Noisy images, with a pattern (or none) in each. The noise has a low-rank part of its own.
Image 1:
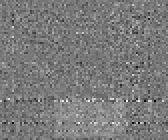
one block
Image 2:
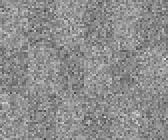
a checkerboard
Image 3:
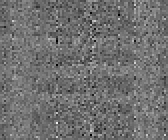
bands of rows crossing bands of columns
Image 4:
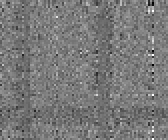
bands of rows crossing bands of columns
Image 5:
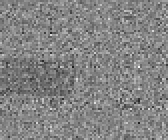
one block
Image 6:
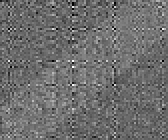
a diagonal band
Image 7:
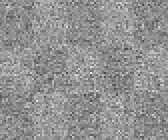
a checkerboard
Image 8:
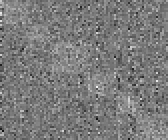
blocks along the diagonal
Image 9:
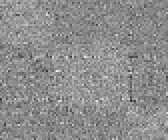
blocks along the diagonal
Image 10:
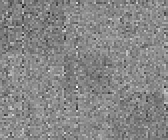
blocks along the diagonal
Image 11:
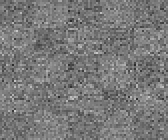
a checkerboard
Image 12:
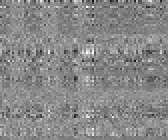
bands of rows crossing bands of columns
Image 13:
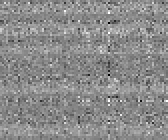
bands of rows
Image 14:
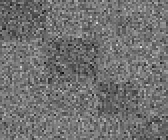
blocks along the diagonal
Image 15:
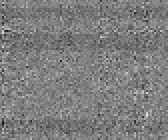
bands of rows
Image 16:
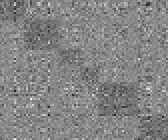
blocks along the diagonal
